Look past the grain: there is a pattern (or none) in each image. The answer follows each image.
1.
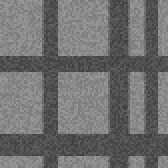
bands of rows crossing bands of columns
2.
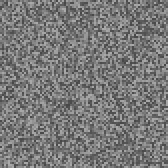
only noise
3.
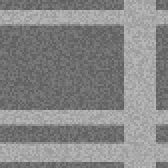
bands of rows crossing bands of columns
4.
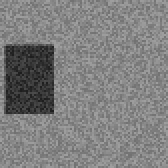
one block
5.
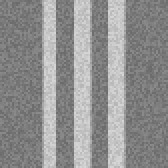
bands of columns
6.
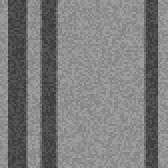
bands of columns
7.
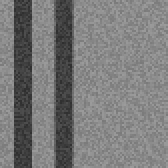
bands of columns
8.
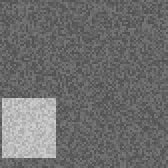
one block
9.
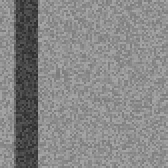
one band of columns
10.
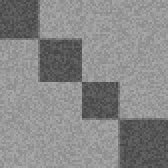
blocks along the diagonal
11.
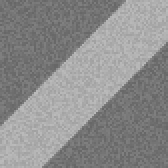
a diagonal band
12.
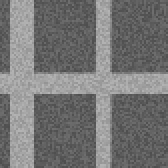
bands of rows crossing bands of columns
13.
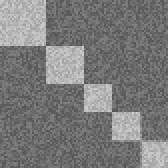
blocks along the diagonal
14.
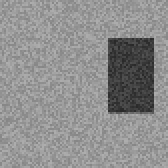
one block
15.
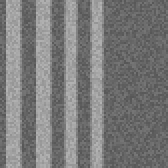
bands of columns
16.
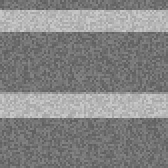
bands of rows
